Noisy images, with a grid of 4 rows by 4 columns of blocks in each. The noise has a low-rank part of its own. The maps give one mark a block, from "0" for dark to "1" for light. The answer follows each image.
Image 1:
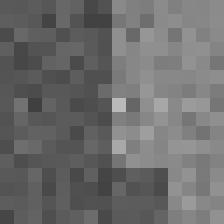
0 0 1 1
0 0 1 1
0 0 1 1
0 0 0 1
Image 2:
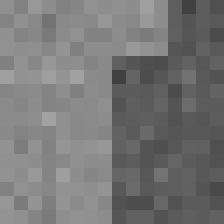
1 1 1 0
1 1 0 0
1 1 0 0
1 1 0 0
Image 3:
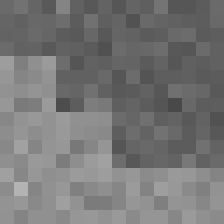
0 0 0 0
1 0 0 0
1 1 0 0
1 1 1 1
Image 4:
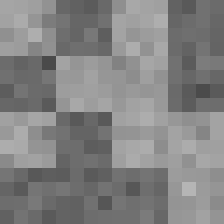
1 0 1 0
0 1 1 0
1 0 1 1
0 0 0 1
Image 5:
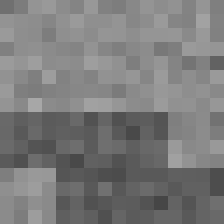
1 1 1 1
1 1 1 1
0 0 0 1
1 0 0 0
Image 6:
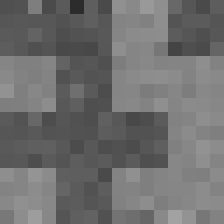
0 0 1 0
1 0 1 1
0 0 0 1
1 0 1 1
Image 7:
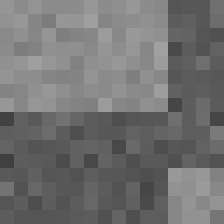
1 1 1 0
1 1 1 0
0 0 0 0
0 0 0 1
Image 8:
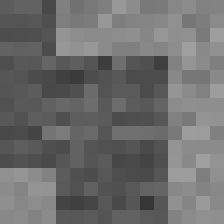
0 1 1 1
0 0 0 1
0 0 0 1
1 0 0 1
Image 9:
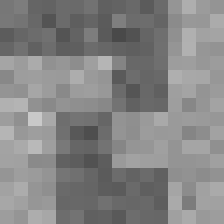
0 0 0 1
1 1 0 1
1 0 1 1
1 0 0 1
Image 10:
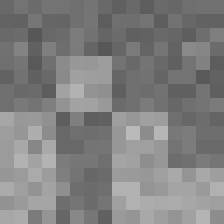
0 0 0 0
0 1 0 0
1 0 1 0
1 0 1 1
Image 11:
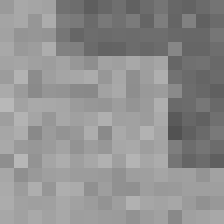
1 0 0 0
1 1 1 0
1 1 1 0
1 1 1 1
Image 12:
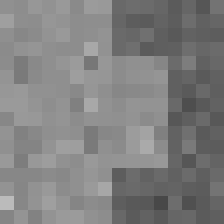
1 1 0 0
1 1 1 0
1 1 1 0
1 1 0 0
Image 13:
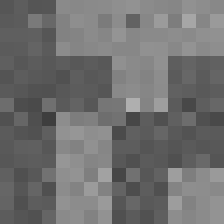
0 1 1 1
0 0 1 0
0 1 0 0
0 1 0 1
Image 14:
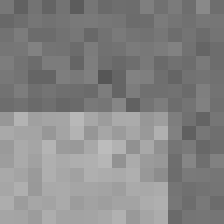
0 0 0 0
0 0 0 0
1 1 1 0
1 1 1 0
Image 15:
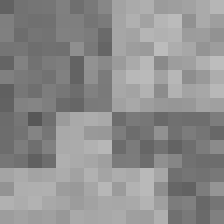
0 0 1 1
0 0 1 1
0 1 0 0
1 1 1 0
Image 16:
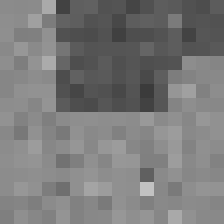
1 0 0 0
1 0 0 1
1 1 1 1
1 1 1 1
